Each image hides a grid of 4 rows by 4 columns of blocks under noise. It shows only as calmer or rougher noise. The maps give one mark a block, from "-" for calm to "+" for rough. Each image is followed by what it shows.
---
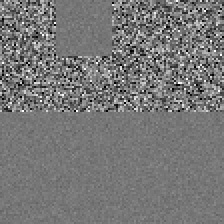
+ - + +
+ + + +
- - - -
- - - -
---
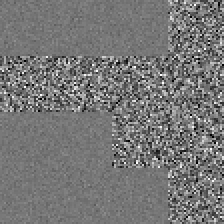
- - - +
+ + + +
- - + +
- - - +
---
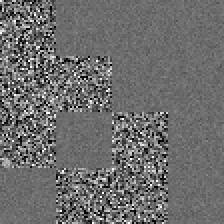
+ - - -
+ + - -
+ - + -
- + + -
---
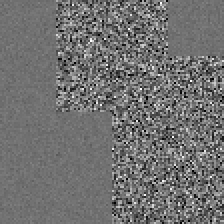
- + + -
- + + +
- - + +
- - + +
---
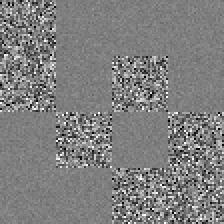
+ - - -
+ - + -
- + - +
- - + +
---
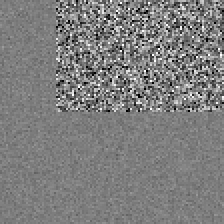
- + + +
- + + +
- - - -
- - - -
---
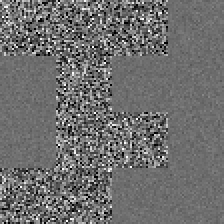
+ + + -
- + - -
- + + -
+ + - -
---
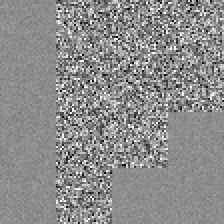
- + + +
- + + +
- + + -
- + - -
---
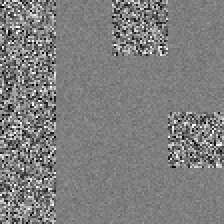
+ - + -
+ - - -
+ - - +
+ - - -
